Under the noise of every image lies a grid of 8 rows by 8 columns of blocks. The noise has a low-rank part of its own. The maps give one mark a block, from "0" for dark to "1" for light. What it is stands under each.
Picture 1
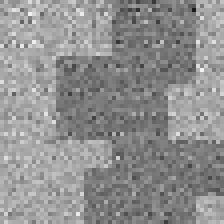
1 1 1 1 0 0 0 1
1 1 1 1 0 0 0 1
1 1 0 0 0 0 0 1
1 1 0 0 0 0 1 1
1 1 0 0 0 0 1 1
1 1 1 1 0 0 0 0
1 1 1 0 0 0 0 0
1 1 1 0 0 0 0 1
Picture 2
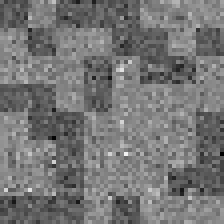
0 1 0 0 0 1 1 1
1 0 1 1 0 0 1 0
1 1 1 0 1 0 0 1
0 0 1 0 1 1 1 1
1 0 0 1 1 1 1 0
1 1 0 1 1 1 1 0
1 1 0 1 1 1 0 0
0 0 0 1 0 1 1 1
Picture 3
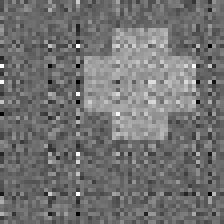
0 0 0 0 0 0 0 0
0 0 0 0 1 1 0 0
0 0 0 1 1 1 1 0
0 0 0 1 1 1 1 0
0 0 0 0 1 1 0 0
0 0 0 0 0 0 0 0
0 0 0 0 0 0 0 0
0 0 0 0 0 0 0 0
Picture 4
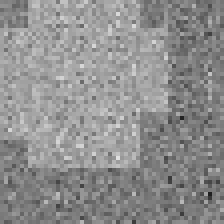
0 1 1 1 1 0 0 0
1 1 1 1 1 1 0 0
1 1 1 1 1 1 0 0
1 1 1 1 1 1 0 0
1 1 1 1 1 0 0 0
0 1 1 1 1 0 0 0
0 0 0 0 0 0 0 0
0 0 0 0 0 0 0 0
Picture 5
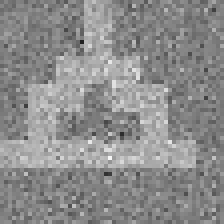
0 0 0 1 0 0 0 0
0 0 0 1 0 0 0 0
0 0 1 1 1 0 0 0
0 1 1 0 1 1 0 0
0 1 0 0 0 1 0 0
1 1 1 1 1 1 1 0
0 0 0 0 0 0 0 0
0 0 0 0 0 0 0 0
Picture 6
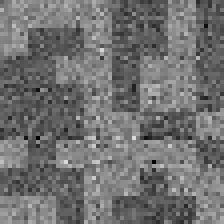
1 1 1 1 0 0 1 0
1 0 0 1 0 0 1 0
0 0 1 1 0 1 1 0
0 0 0 1 0 1 1 0
0 0 0 1 1 0 0 1
1 0 1 1 1 1 1 0
0 0 0 1 1 0 1 1
1 1 0 1 0 0 0 1
